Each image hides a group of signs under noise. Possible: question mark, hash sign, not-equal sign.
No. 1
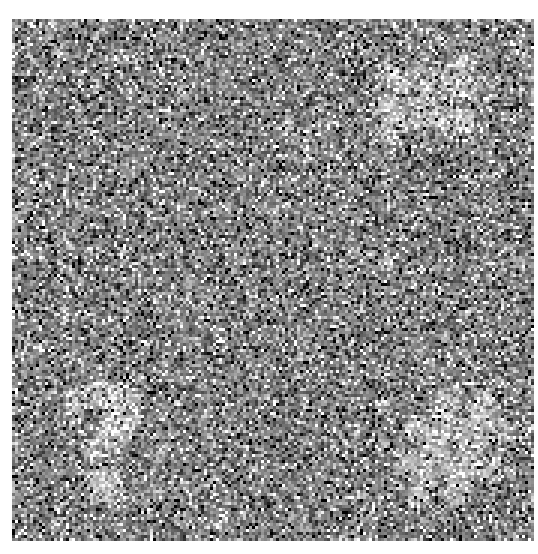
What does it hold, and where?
top right: not-equal sign; bottom left: question mark; bottom right: hash sign
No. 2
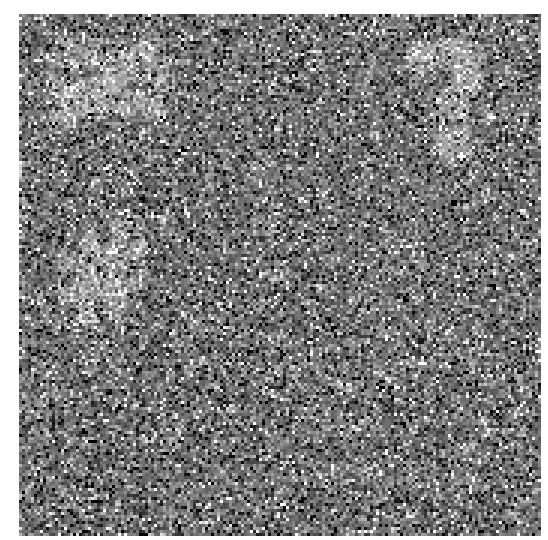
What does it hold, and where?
top left: not-equal sign; top right: question mark; middle left: hash sign
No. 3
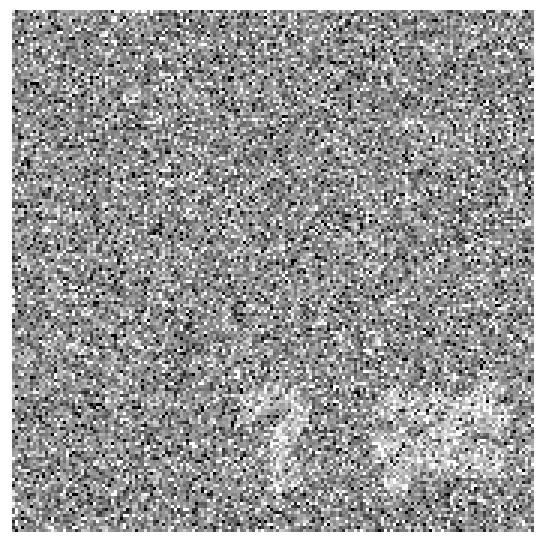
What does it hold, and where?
bottom middle: question mark; bottom right: not-equal sign
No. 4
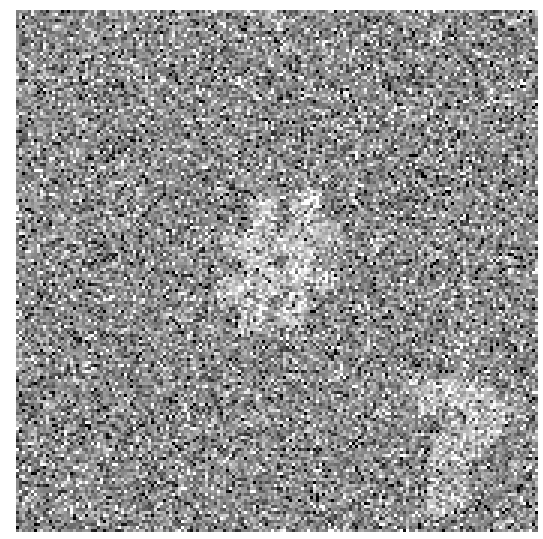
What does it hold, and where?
centre: hash sign; bottom right: question mark
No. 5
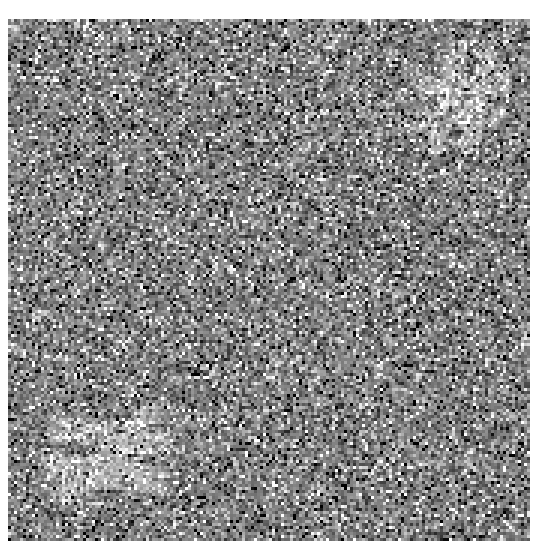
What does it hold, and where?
top right: hash sign; bottom left: not-equal sign
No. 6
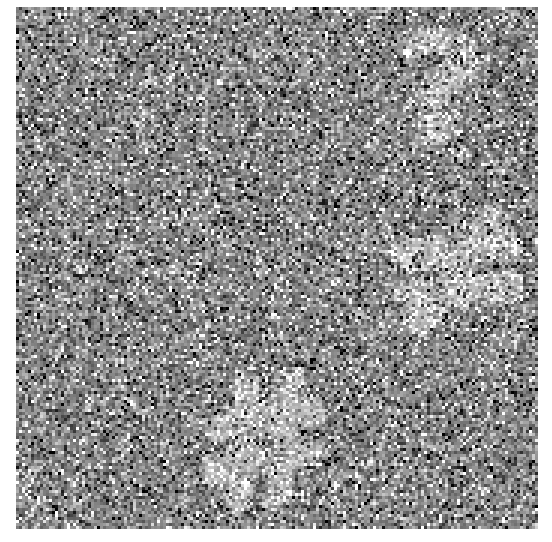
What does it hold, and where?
top right: question mark; middle right: not-equal sign; bottom middle: hash sign
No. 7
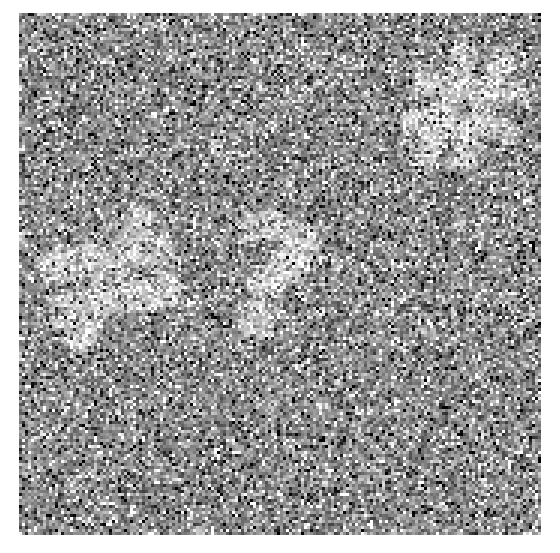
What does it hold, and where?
top right: hash sign; middle left: not-equal sign; centre: question mark
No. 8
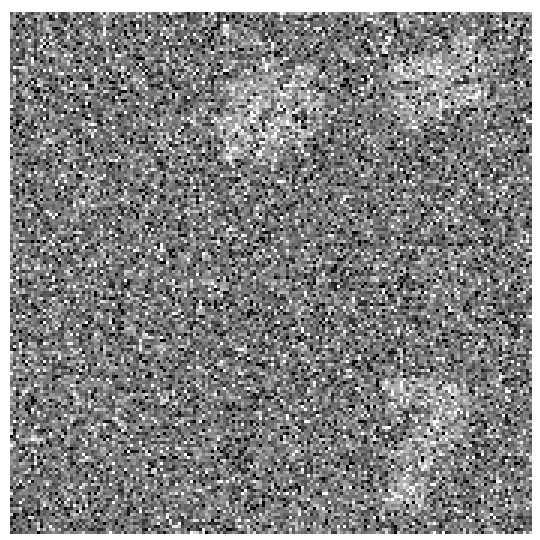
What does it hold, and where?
top middle: hash sign; top right: not-equal sign; bottom right: question mark
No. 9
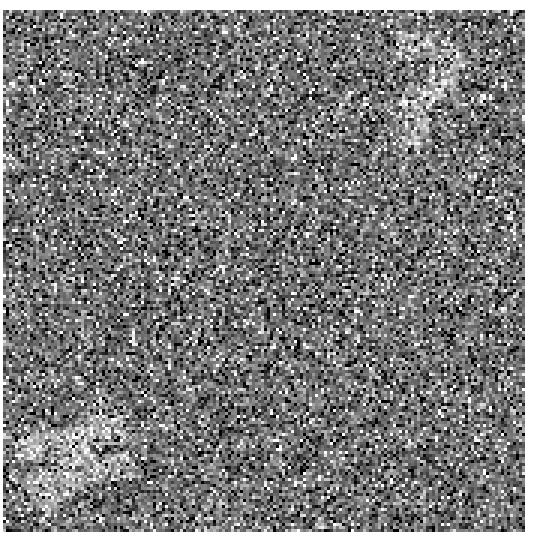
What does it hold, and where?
top right: question mark; bottom left: not-equal sign
